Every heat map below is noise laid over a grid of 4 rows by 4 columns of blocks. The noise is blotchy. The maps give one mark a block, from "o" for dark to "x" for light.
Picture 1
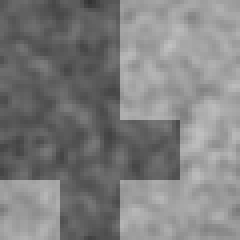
o o x x
o o x x
o o o x
x o x x
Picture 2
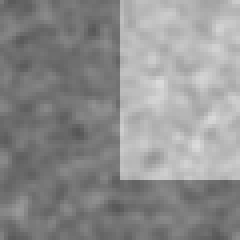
o o x x
o o x x
o o x x
o o o o
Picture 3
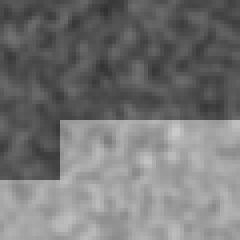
o o o o
o o o o
o x x x
x x x x
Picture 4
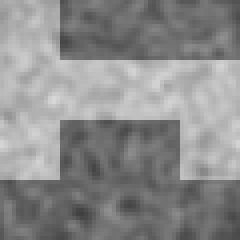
x o o o
x x x x
x o o x
o o o o
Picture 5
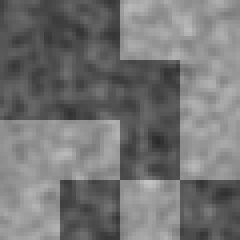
o o x x
o o o x
x x o x
x o x o
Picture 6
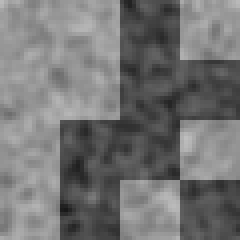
x x o x
x x o o
x o o x
x o x o
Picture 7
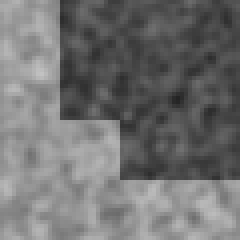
x o o o
x o o o
x x o o
x x x x
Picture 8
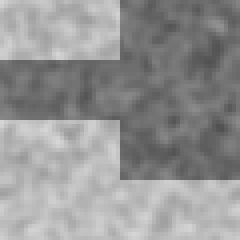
x x o o
o o o o
x x o o
x x x x
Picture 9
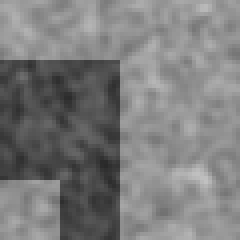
x x x x
o o x x
o o x x
x o x x
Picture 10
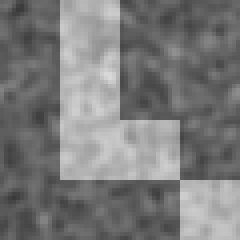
o x o o
o x o o
o x x o
o o o x
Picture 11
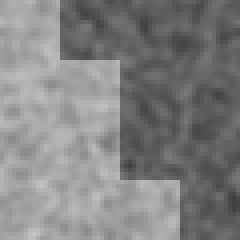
x o o o
x x o o
x x o o
x x x o
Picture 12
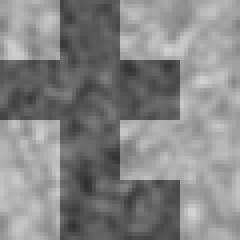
x o x x
o o o x
x o x x
x o o x
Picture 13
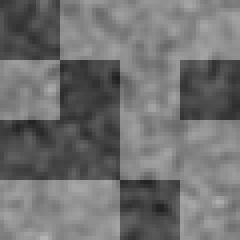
o x x x
x o x o
o o x x
x x o x
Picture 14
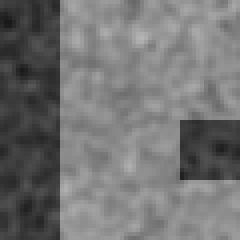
o x x x
o x x x
o x x o
o x x x
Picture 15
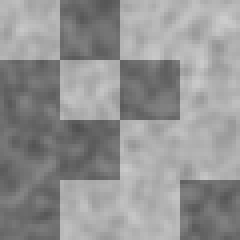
x o x x
o x o x
o o x x
o x x o
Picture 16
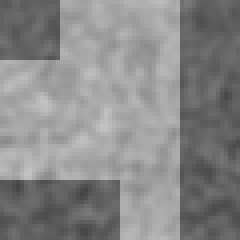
o x x o
x x x o
x x x o
o o x o
